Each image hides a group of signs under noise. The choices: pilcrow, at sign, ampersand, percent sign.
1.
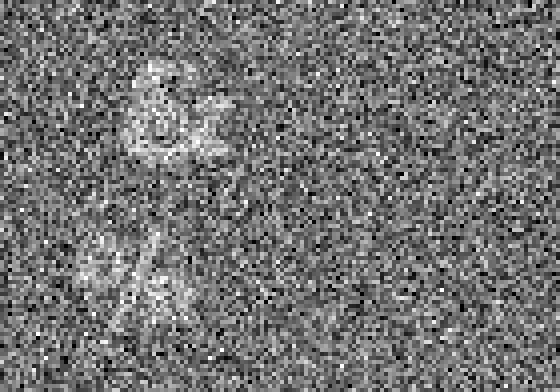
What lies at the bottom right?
nothing
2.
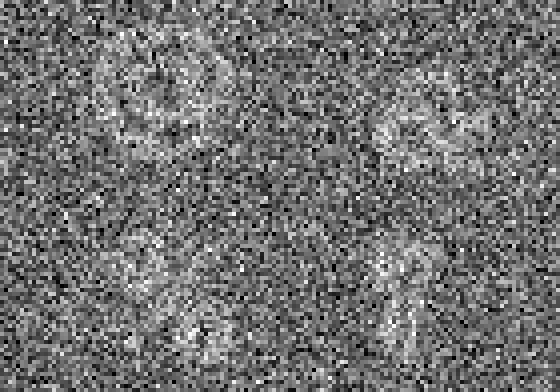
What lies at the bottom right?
pilcrow
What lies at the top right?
ampersand
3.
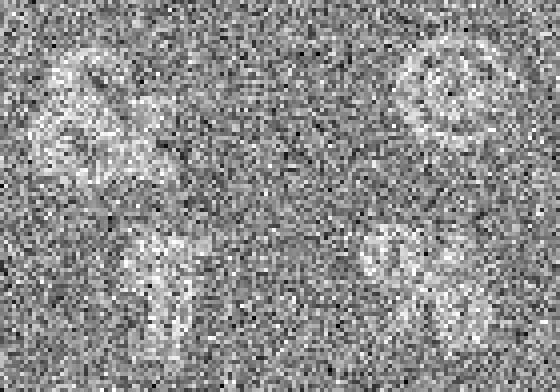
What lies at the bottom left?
pilcrow
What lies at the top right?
at sign
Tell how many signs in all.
4
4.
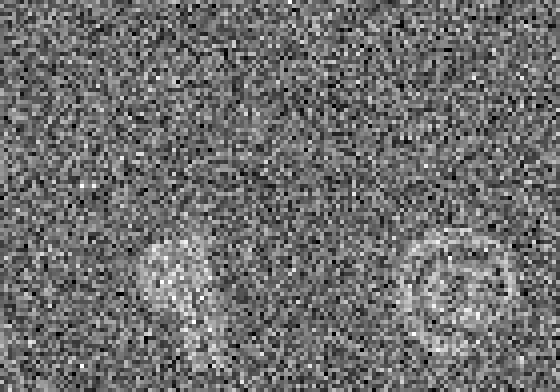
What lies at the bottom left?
pilcrow
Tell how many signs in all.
2
